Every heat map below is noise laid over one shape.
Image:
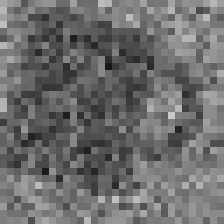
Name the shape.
cup
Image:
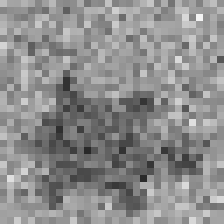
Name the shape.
turtle
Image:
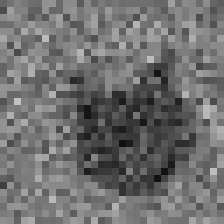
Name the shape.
cat's head
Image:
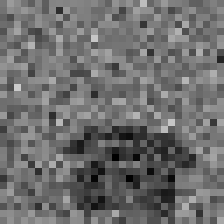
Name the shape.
telephone
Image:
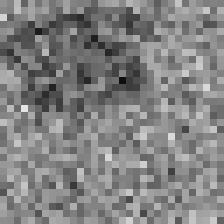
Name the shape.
telephone
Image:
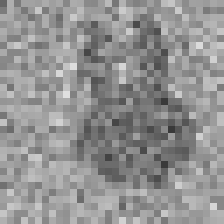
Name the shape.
rabbit's head
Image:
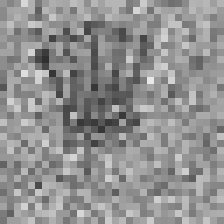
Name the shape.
chess queen
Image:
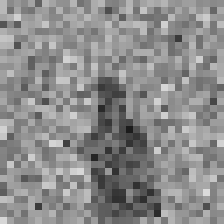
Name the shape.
bottle
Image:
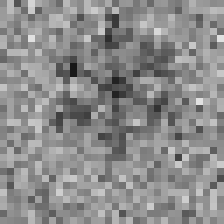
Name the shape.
snowflake
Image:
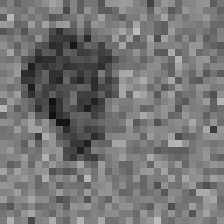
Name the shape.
light bulb
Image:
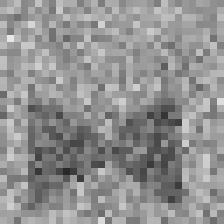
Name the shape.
bow tie
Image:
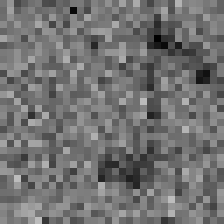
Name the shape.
musical note
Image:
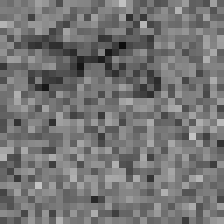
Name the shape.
pair of scissors
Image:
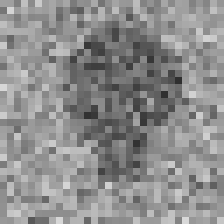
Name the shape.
light bulb
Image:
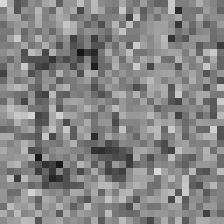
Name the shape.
pair of musical notes
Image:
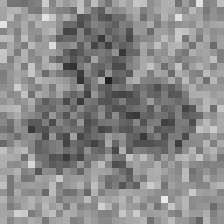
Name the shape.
club
